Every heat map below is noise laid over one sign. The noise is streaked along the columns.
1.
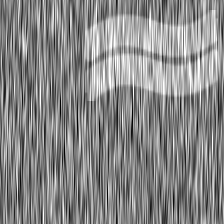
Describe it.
light approximately sign
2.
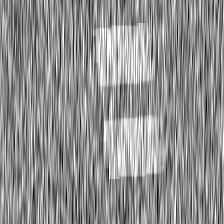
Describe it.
light colon
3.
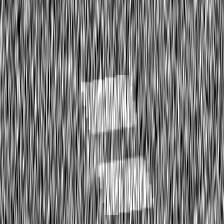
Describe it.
light colon
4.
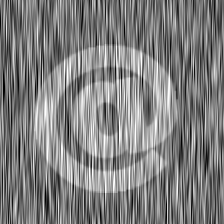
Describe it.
light at sign
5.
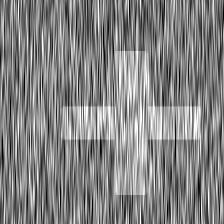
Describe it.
light plus sign
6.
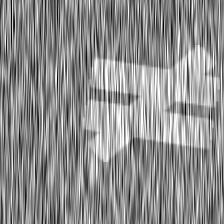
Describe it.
light not-equal sign
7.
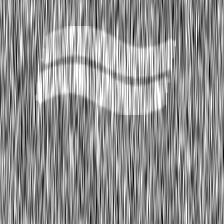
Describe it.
light approximately sign
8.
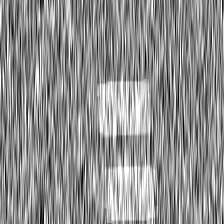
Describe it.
light colon
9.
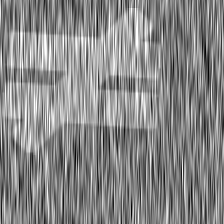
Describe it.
light not-equal sign
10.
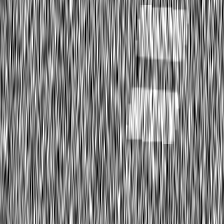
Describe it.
light colon
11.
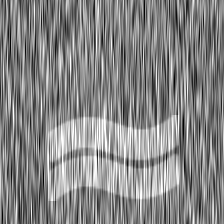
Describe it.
light approximately sign
